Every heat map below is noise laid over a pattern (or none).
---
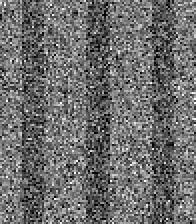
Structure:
vertical stripes
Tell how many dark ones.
3
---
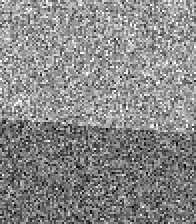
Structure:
a sharp edge
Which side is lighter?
top
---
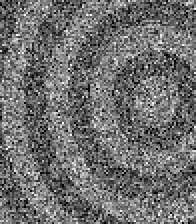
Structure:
rings round one point
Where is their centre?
middle right
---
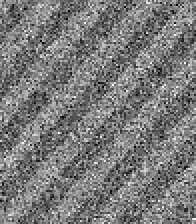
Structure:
diagonal stripes
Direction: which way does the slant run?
bottom left to top right
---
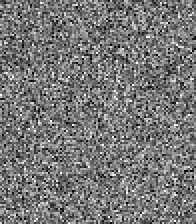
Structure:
only noise
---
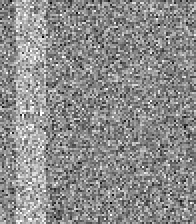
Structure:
one vertical stripe
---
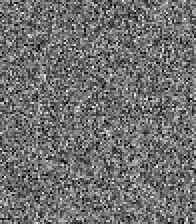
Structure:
only noise
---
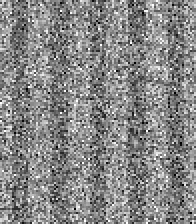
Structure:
vertical stripes
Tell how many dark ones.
5
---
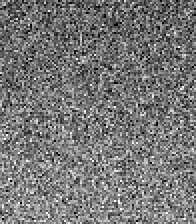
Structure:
a smooth slope
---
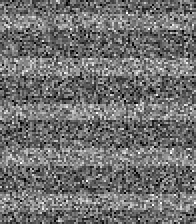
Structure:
horizontal stripes
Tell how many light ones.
5
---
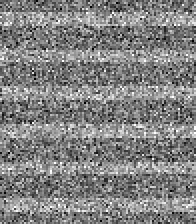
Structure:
horizontal stripes
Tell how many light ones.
6
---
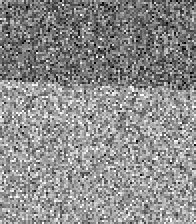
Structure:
a sharp edge
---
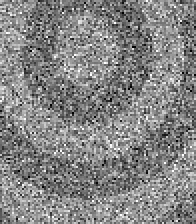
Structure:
rings round one point
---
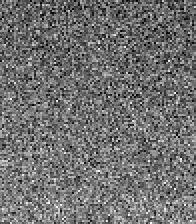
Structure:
a smooth slope
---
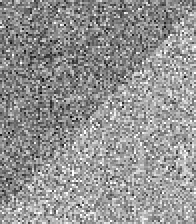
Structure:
a sharp edge
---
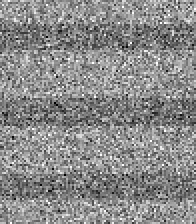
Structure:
horizontal stripes
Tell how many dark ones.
3
